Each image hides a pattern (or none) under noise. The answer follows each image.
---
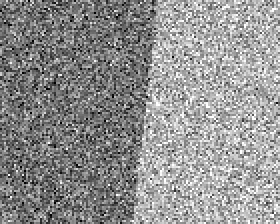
a sharp edge
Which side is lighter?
right
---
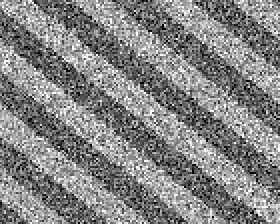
diagonal stripes
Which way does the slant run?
top left to bottom right
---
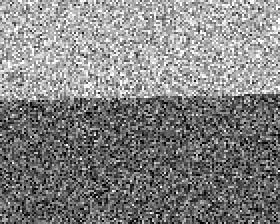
a sharp edge
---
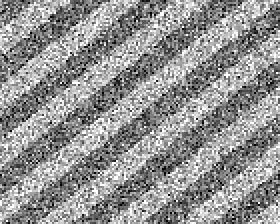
diagonal stripes
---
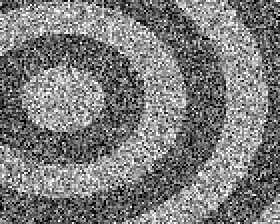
rings round one point
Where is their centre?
middle left
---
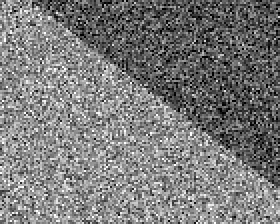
a sharp edge
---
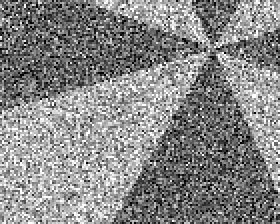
spokes from one point
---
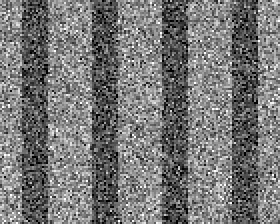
vertical stripes
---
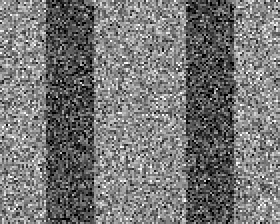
vertical stripes
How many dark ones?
2
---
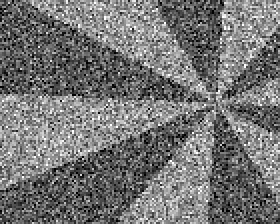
spokes from one point
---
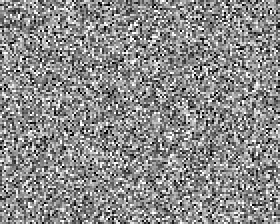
only noise
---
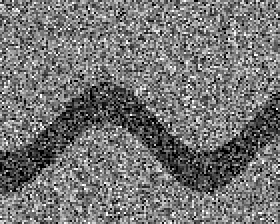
a wavy band
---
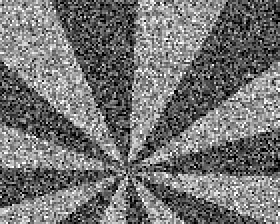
spokes from one point
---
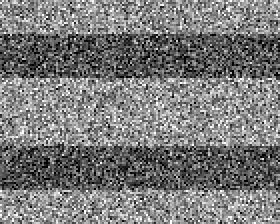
horizontal stripes
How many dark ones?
2
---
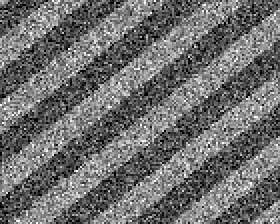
diagonal stripes
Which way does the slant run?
bottom left to top right
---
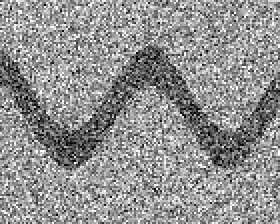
a wavy band
